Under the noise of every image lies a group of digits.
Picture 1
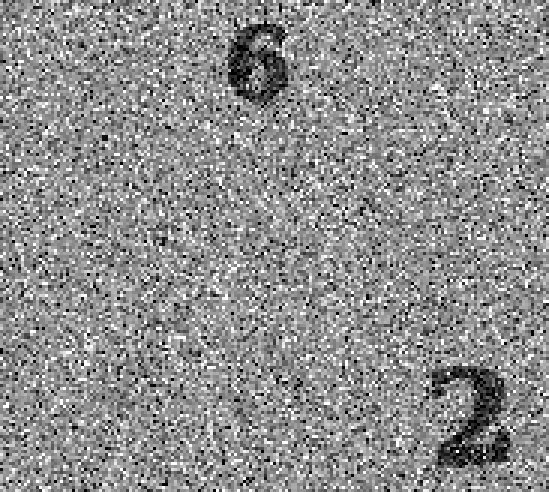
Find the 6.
top middle
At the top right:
nothing
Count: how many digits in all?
2
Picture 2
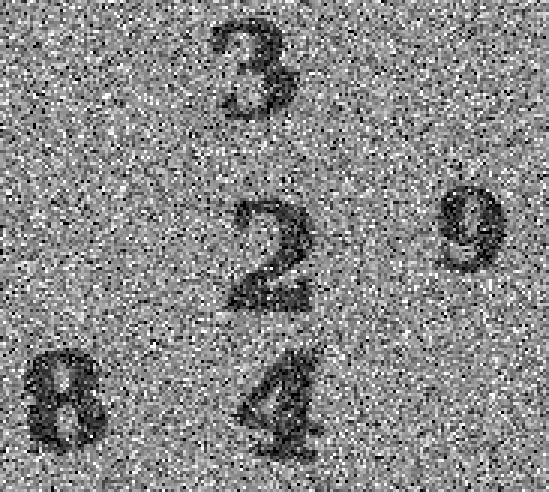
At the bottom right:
nothing
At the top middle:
3
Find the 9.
middle right
